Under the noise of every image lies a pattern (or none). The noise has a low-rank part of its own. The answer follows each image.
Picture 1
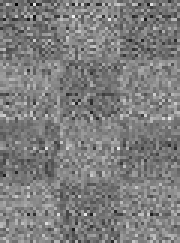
a checkerboard
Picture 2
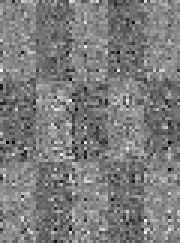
a checkerboard
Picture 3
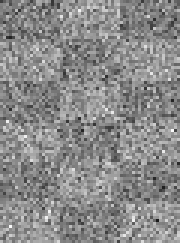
a checkerboard
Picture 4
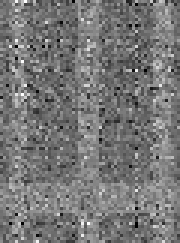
bands of rows crossing bands of columns
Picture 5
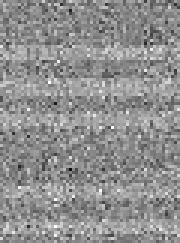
bands of rows
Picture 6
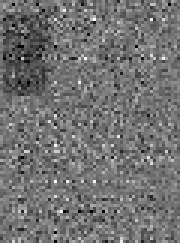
one block
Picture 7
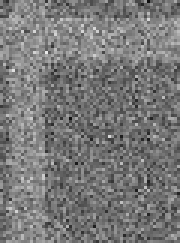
bands of rows crossing bands of columns
